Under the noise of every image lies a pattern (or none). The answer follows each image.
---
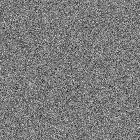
only noise
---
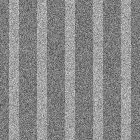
vertical stripes
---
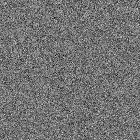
only noise
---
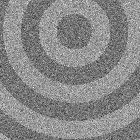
rings round one point
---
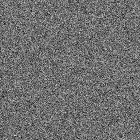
only noise
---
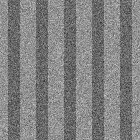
vertical stripes
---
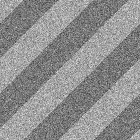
diagonal stripes
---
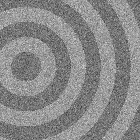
rings round one point
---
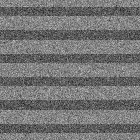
horizontal stripes
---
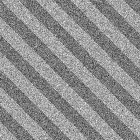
diagonal stripes
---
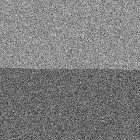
a sharp edge
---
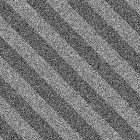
diagonal stripes
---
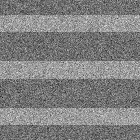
horizontal stripes
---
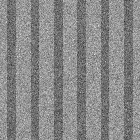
vertical stripes
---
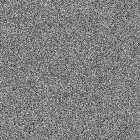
only noise
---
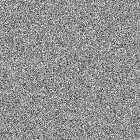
only noise
